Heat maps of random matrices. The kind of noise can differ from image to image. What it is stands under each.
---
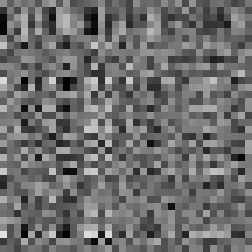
low rank plus noise
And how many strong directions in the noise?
one
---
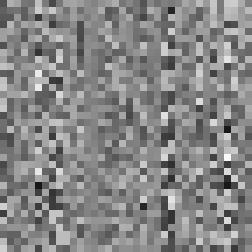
columns of uneven size
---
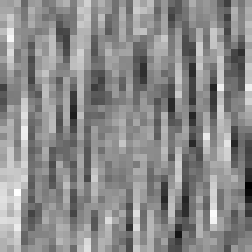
streaked along the columns
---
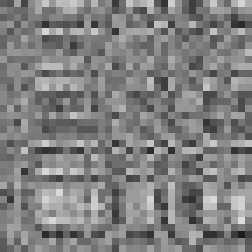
low rank plus noise
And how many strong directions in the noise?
one
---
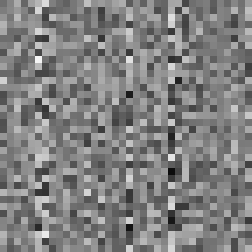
columns of uneven size
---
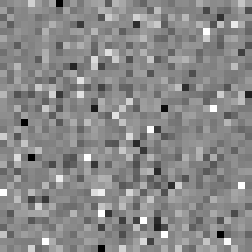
heavy tails
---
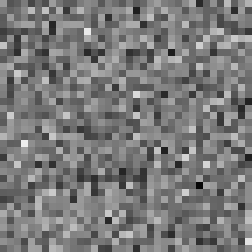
independent entries
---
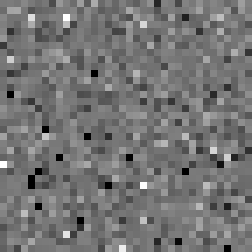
heavy tails
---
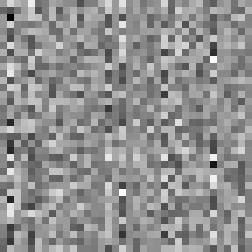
columns of uneven size
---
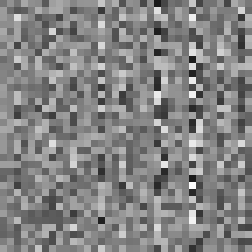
columns of uneven size
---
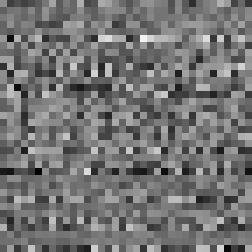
rows of uneven size
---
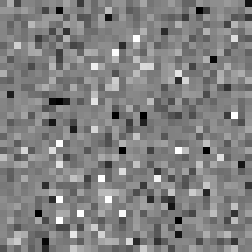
heavy tails
